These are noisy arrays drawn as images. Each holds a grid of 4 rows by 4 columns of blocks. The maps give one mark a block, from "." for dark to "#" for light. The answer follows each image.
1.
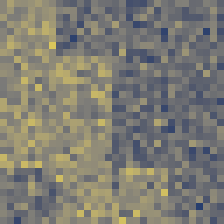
# . . .
# # . .
# # . .
. # # .
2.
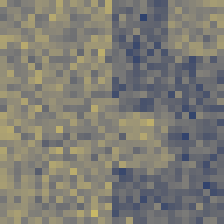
# # . #
# # . .
# # # .
# # . .
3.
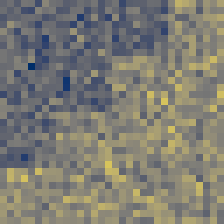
. . . #
. . # #
. # # #
# # # #
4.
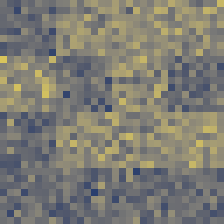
. # # #
# . # .
. # # #
. . . .
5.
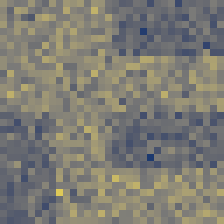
# # . .
# # # #
. # . .
. # # #
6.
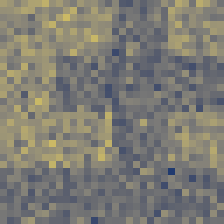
# # . #
# . . .
# # . #
. . . .
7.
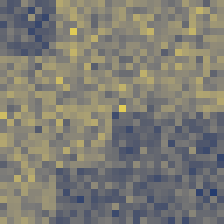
. # # #
# # # #
# # . .
# . . .
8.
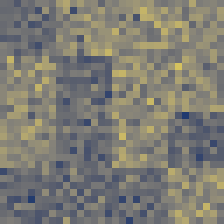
. # # #
# . # #
# . # .
. . . #
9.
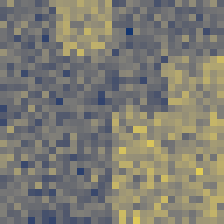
. # . .
. . . #
. . # #
. . # #
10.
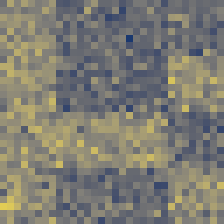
# . . .
# . . #
# # # .
# . . #
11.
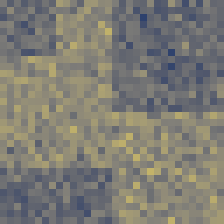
. # . .
# # . .
# # # #
. . # #
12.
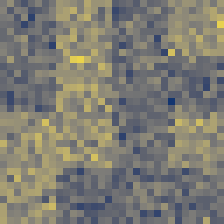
. # . #
. # . .
# # . #
# . . .
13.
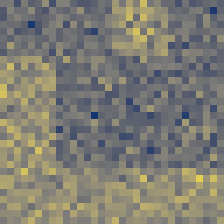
. . # .
# . . .
# . . .
# # # #
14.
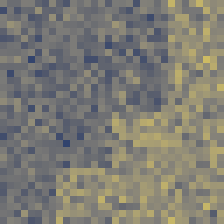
. . . #
. . . #
. . # #
. # # #
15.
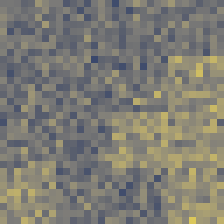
. . . .
. . . #
. . # #
# . . #
